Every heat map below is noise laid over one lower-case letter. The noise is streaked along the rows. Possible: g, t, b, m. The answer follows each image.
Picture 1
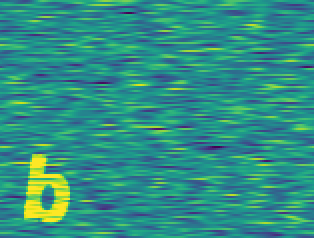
b
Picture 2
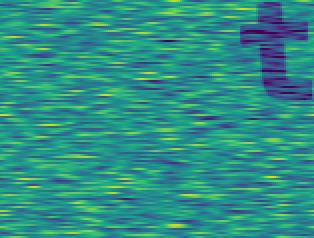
t
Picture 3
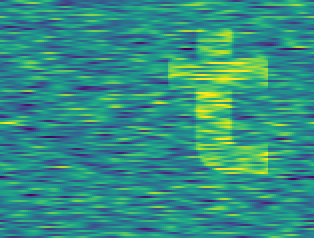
t
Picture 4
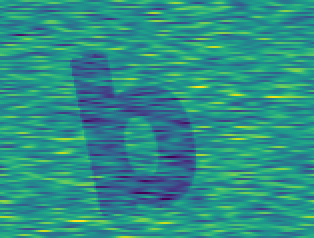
b
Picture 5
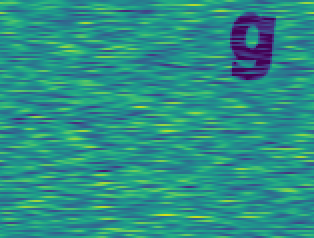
g
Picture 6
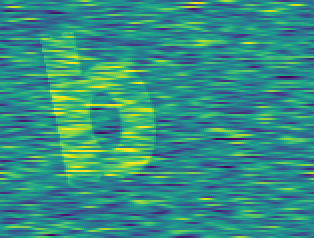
b
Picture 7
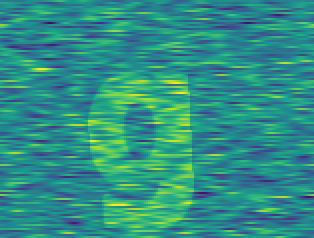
g
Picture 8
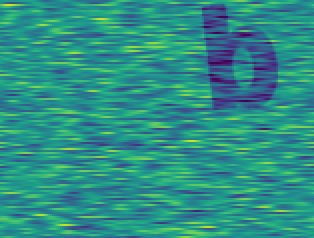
b
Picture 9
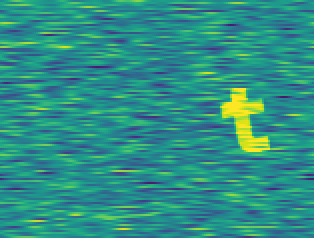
t
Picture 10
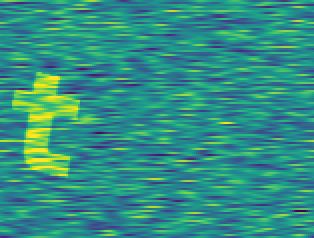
t
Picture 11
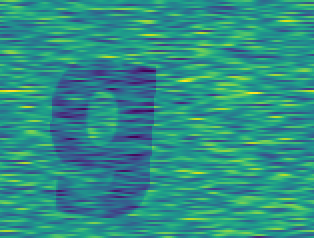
g
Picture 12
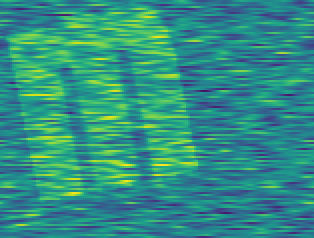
m
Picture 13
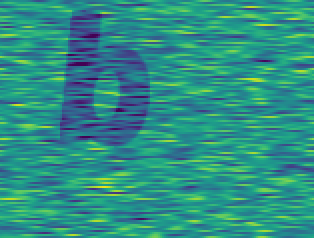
b
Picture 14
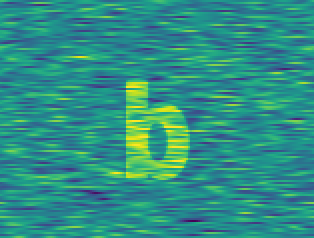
b
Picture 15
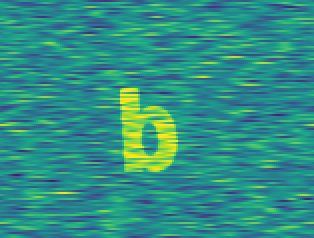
b
